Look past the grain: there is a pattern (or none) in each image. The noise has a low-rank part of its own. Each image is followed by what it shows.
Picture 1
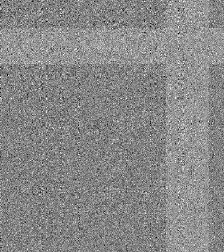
bands of rows crossing bands of columns
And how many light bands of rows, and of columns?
1 and 1
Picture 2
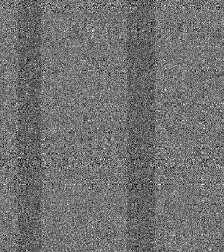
bands of columns
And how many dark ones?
2
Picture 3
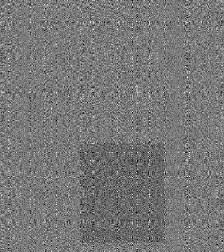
one block
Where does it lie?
bottom middle
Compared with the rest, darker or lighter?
darker
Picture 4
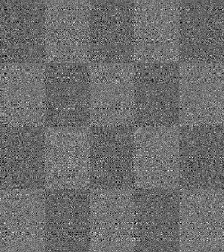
a checkerboard
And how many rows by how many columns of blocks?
4 by 5
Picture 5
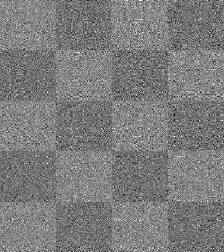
a checkerboard
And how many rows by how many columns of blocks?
5 by 4
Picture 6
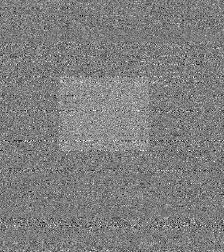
one block
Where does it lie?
centre
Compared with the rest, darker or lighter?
lighter
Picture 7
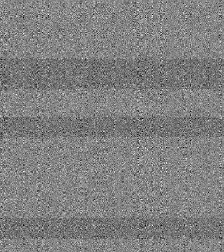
bands of rows
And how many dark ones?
3
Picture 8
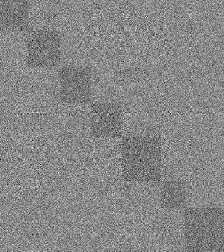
blocks along the diagonal
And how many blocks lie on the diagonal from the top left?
7
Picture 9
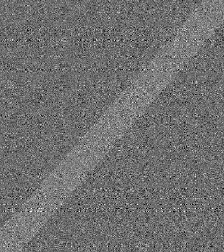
a diagonal band
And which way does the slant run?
bottom left to top right
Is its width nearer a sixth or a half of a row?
a sixth
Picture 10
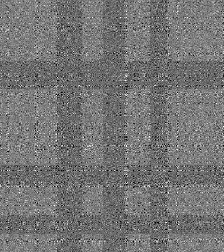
bands of rows crossing bands of columns
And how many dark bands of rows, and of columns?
3 and 3
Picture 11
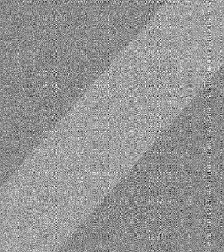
a diagonal band
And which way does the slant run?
bottom left to top right
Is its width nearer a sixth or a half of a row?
a half
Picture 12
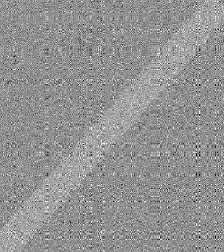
a diagonal band
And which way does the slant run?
bottom left to top right
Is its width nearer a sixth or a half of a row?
a sixth
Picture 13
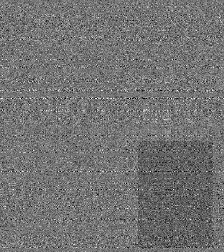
one block
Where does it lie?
bottom right
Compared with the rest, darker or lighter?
darker
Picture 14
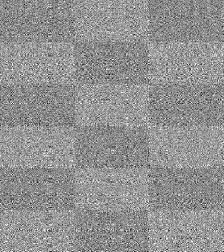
a checkerboard
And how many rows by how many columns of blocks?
6 by 3
